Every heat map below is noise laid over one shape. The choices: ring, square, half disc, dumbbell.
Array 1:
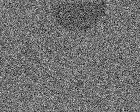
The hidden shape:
half disc
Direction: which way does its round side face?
down
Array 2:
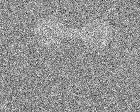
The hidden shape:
dumbbell
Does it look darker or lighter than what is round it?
lighter
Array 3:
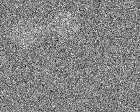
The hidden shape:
dumbbell
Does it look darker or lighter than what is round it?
lighter
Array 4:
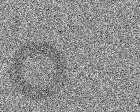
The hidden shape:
ring
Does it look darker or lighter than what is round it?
darker
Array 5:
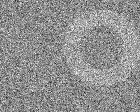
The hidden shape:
ring
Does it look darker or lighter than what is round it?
lighter
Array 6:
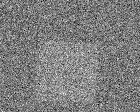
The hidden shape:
square
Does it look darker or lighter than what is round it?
lighter
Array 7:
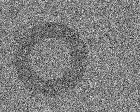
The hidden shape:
ring
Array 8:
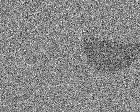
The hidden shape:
half disc
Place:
middle right
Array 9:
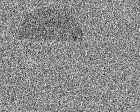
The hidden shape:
half disc
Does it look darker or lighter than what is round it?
darker
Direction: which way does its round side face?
up
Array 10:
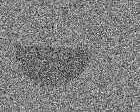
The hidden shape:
half disc
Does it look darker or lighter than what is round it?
darker
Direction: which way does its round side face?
down
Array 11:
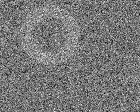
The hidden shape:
ring
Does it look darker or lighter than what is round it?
lighter
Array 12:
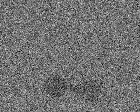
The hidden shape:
dumbbell
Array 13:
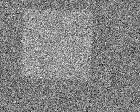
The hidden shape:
square
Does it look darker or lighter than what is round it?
lighter
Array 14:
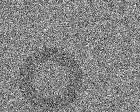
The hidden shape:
ring
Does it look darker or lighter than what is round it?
darker
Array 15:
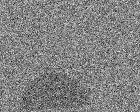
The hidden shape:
half disc
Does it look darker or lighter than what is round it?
darker
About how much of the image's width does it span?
half
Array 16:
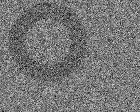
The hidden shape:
ring
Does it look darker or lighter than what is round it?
darker
